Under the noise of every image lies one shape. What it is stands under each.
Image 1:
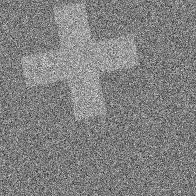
cross
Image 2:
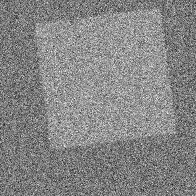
square
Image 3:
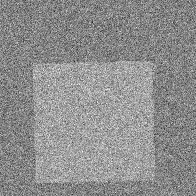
square
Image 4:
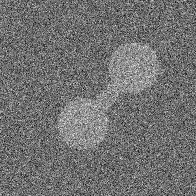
dumbbell
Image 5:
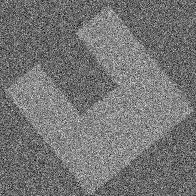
square with a notch
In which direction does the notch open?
up and left
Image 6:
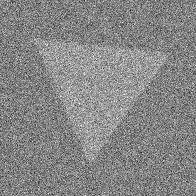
triangle
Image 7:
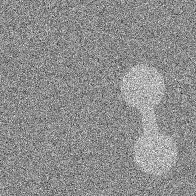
dumbbell
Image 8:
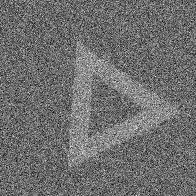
triangle frame
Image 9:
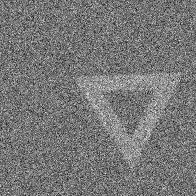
triangle frame
